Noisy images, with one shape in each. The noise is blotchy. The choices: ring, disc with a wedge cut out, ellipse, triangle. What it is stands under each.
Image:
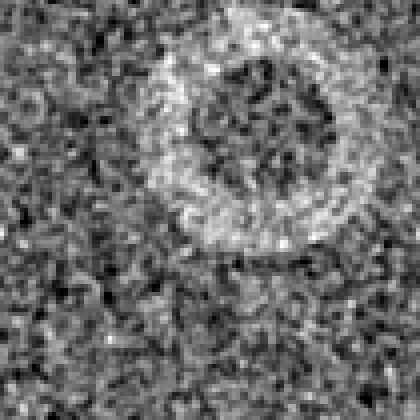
ring
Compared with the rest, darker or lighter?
lighter
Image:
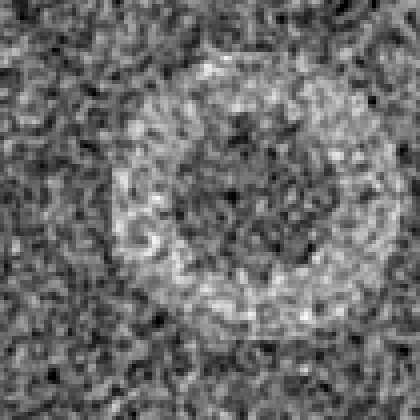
ring
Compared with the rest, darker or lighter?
lighter
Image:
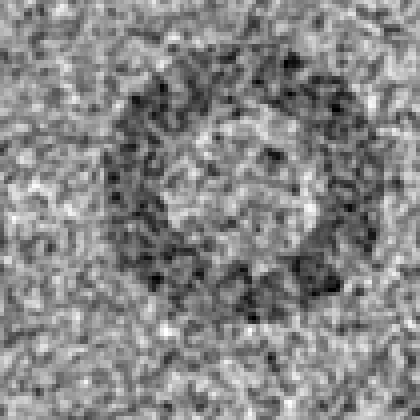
ring
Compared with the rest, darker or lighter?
darker
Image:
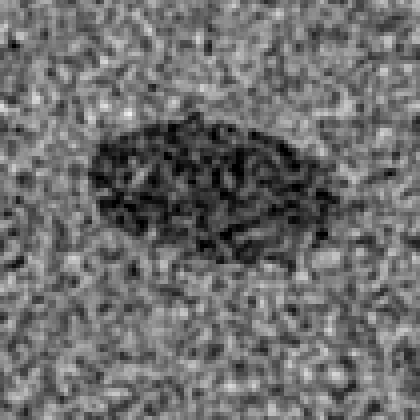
ellipse
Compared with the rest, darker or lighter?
darker
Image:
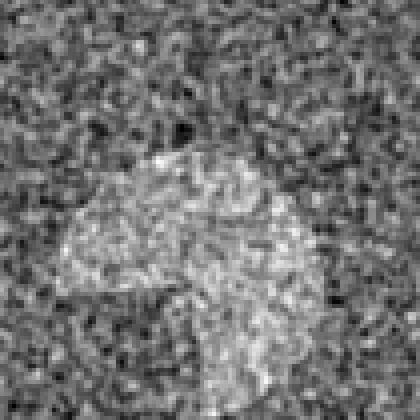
disc with a wedge cut out
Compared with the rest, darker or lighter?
lighter
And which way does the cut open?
down and left
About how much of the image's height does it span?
two thirds
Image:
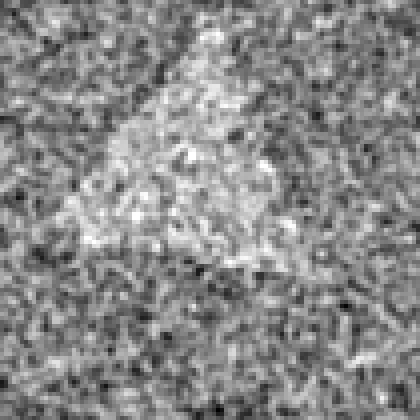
triangle
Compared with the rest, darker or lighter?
lighter
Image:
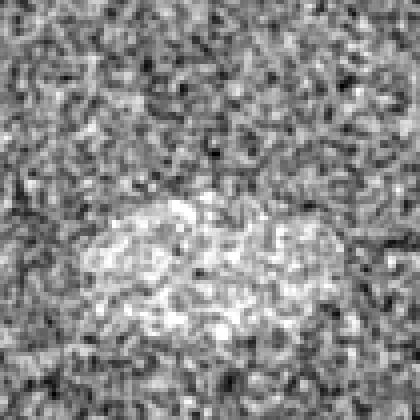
ellipse
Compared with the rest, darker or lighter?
lighter
